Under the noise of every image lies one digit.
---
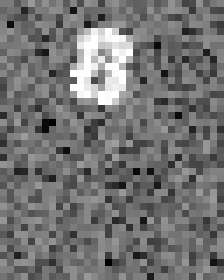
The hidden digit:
8
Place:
top middle
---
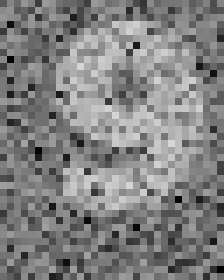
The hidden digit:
9
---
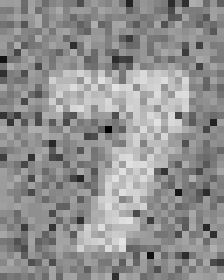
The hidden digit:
7
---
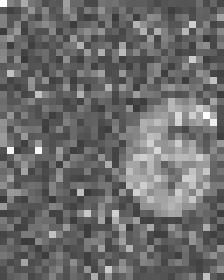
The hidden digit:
6
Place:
middle right
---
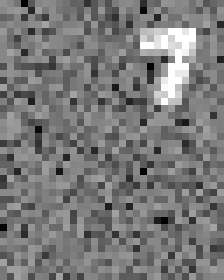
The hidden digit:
7
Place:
top right
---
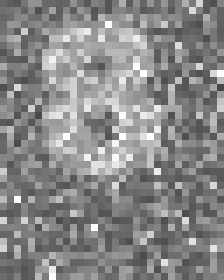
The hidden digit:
8
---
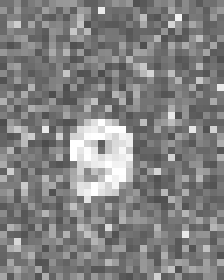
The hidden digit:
9
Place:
centre
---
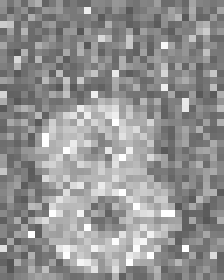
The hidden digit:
8
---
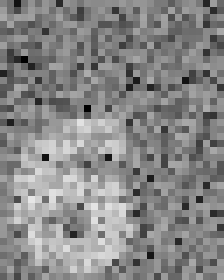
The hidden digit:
6
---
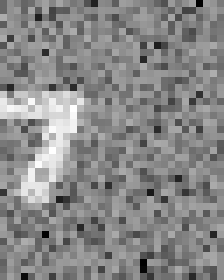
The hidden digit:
7
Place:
middle left
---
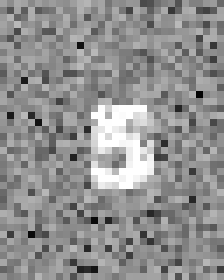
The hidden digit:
5
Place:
centre
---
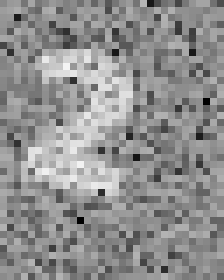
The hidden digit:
2
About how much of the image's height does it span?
half
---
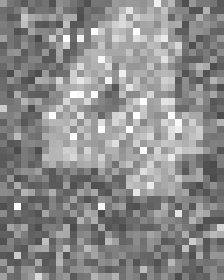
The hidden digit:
4
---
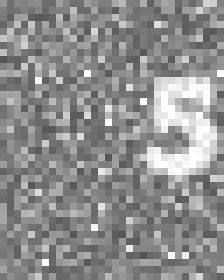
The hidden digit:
5
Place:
middle right
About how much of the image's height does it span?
a third
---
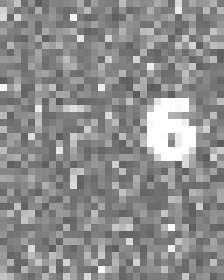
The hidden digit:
6
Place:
middle right
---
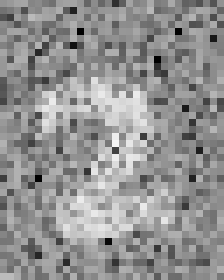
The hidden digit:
2
